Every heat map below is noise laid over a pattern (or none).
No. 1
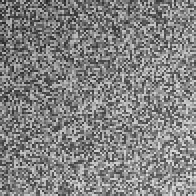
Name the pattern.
a smooth slope
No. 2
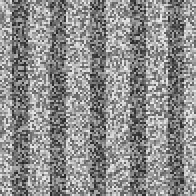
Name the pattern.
vertical stripes
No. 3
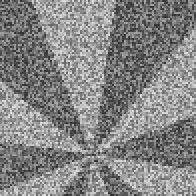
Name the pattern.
spokes from one point
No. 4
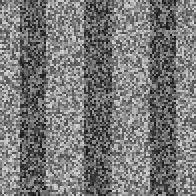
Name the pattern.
vertical stripes
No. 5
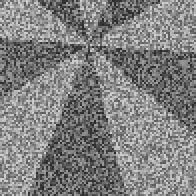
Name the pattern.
spokes from one point
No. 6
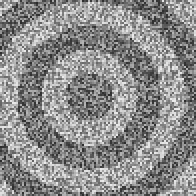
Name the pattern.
rings round one point
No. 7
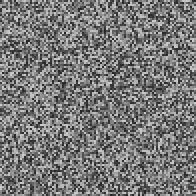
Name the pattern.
only noise
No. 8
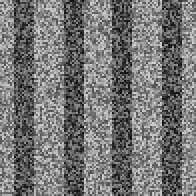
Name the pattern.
vertical stripes
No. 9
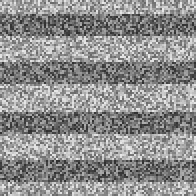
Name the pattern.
horizontal stripes
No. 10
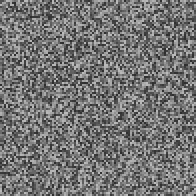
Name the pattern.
only noise
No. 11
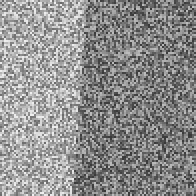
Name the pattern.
a sharp edge
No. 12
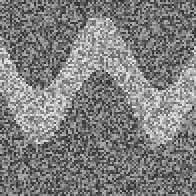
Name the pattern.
a wavy band
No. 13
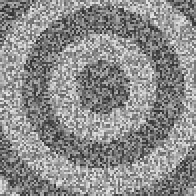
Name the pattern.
rings round one point
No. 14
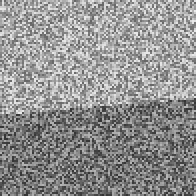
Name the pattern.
a sharp edge
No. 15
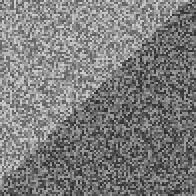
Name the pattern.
a sharp edge
